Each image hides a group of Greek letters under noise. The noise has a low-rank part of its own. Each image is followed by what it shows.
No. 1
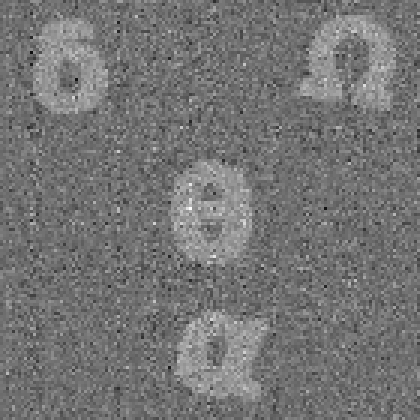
top left: delta; top right: omega; centre: theta; bottom middle: alpha
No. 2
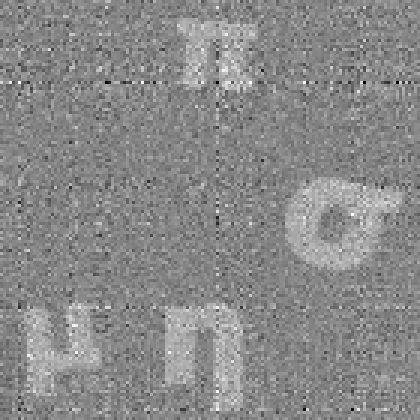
top middle: pi; middle right: sigma; bottom left: mu; bottom middle: eta
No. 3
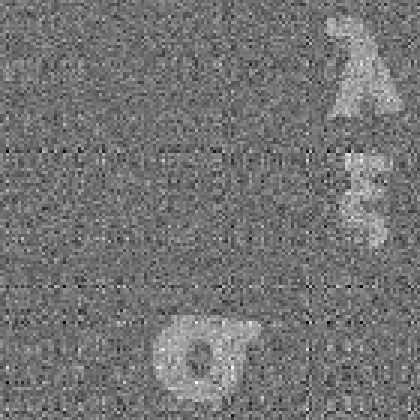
top right: lambda; middle right: xi; bottom middle: sigma
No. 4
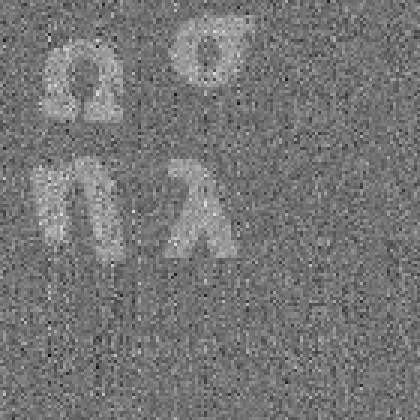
top left: omega; top middle: sigma; middle left: eta; centre: lambda
